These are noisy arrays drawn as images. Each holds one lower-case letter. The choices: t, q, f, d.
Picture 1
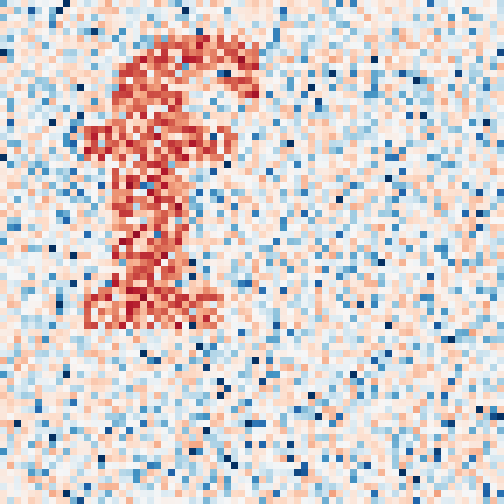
f
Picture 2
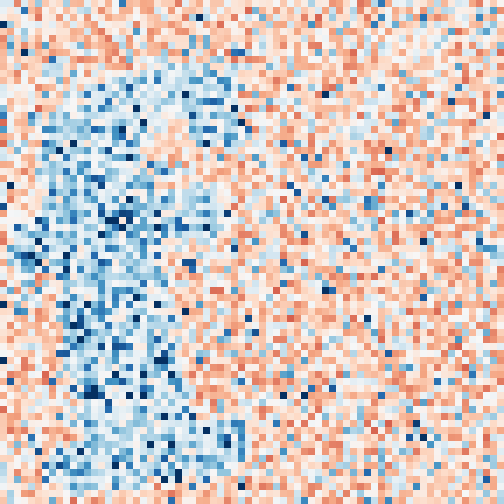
f
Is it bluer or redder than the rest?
bluer
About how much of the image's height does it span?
nearly all
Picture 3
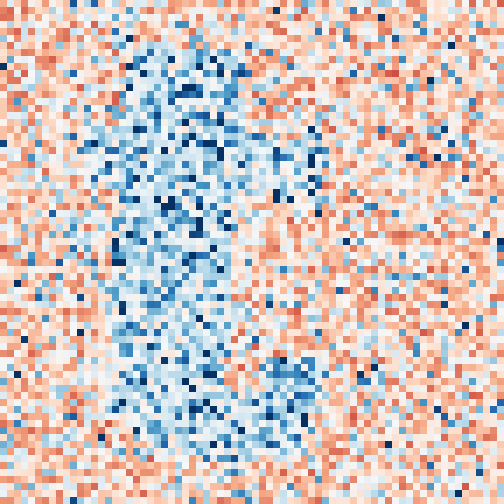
t
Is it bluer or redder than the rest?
bluer
